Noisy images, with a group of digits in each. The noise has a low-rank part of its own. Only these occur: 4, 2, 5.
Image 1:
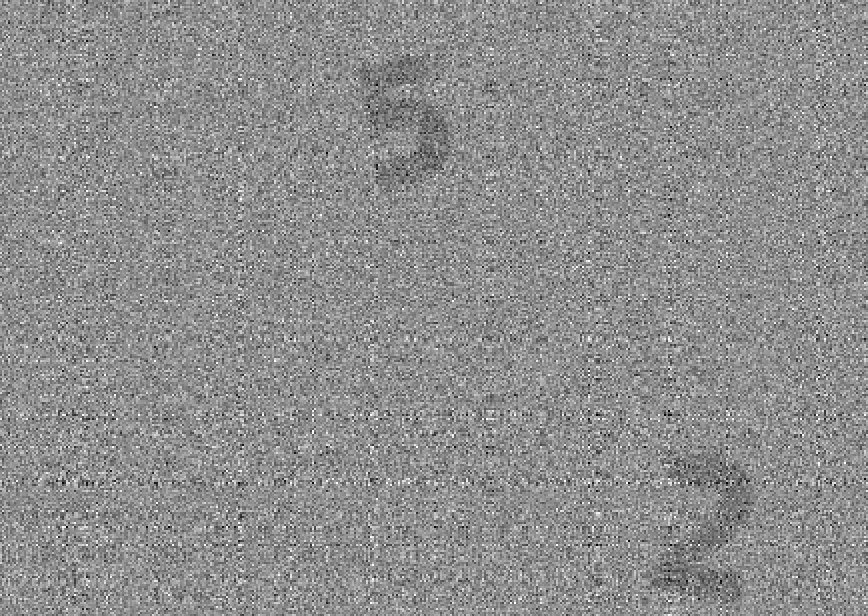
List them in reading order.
top middle: 5; bottom right: 2
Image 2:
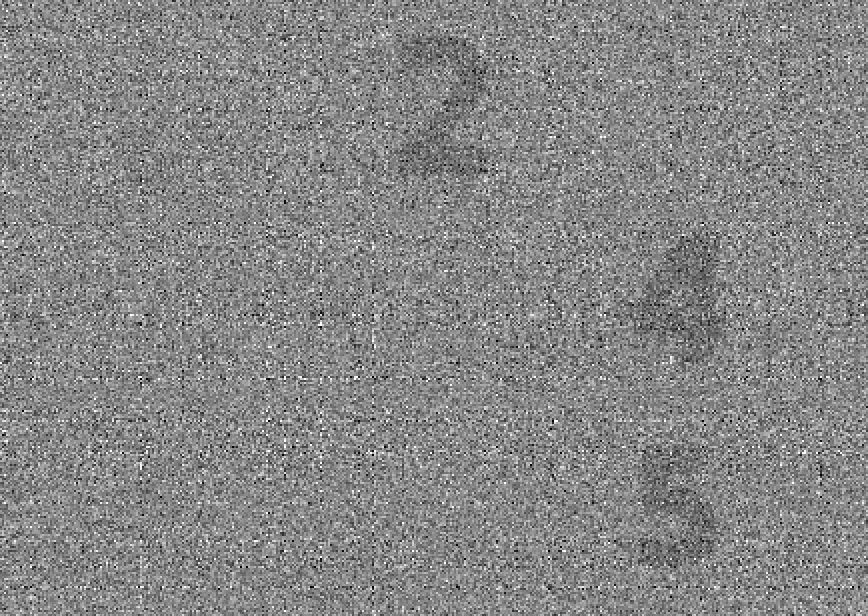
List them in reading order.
top middle: 2; middle right: 4; bottom right: 5
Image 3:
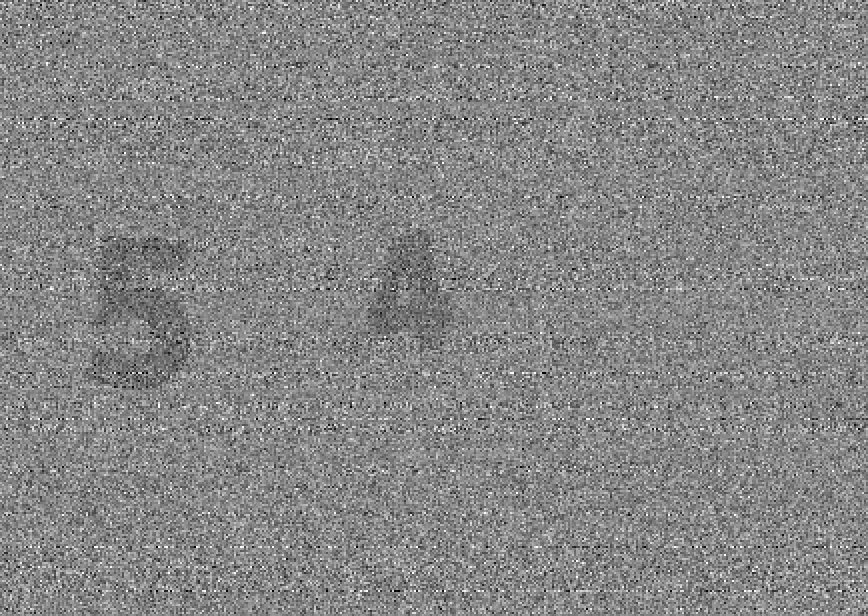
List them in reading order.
middle left: 5; centre: 4
